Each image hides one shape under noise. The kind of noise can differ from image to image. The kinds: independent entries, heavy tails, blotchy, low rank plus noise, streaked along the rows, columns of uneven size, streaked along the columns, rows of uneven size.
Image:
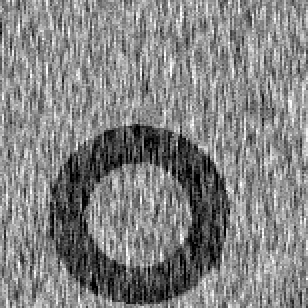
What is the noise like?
streaked along the columns
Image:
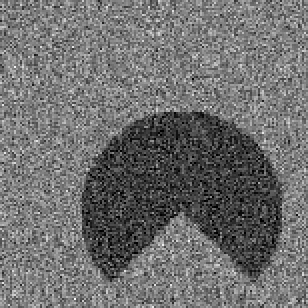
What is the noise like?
low rank plus noise
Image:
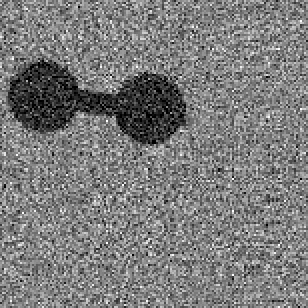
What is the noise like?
low rank plus noise
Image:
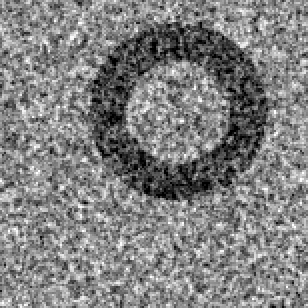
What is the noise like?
blotchy
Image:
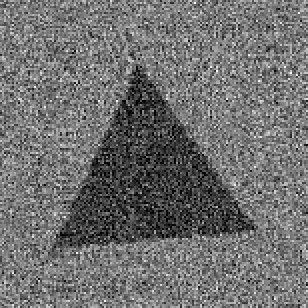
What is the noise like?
low rank plus noise
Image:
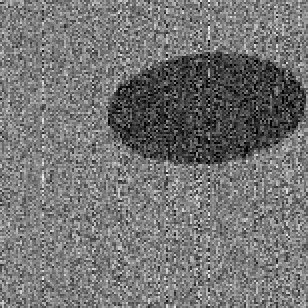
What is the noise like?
columns of uneven size
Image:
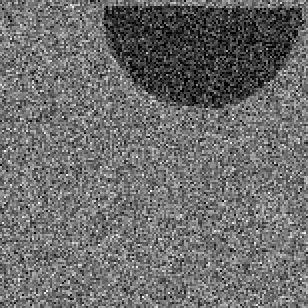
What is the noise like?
independent entries
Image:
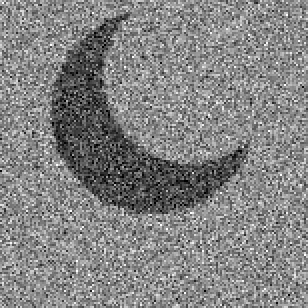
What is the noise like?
independent entries
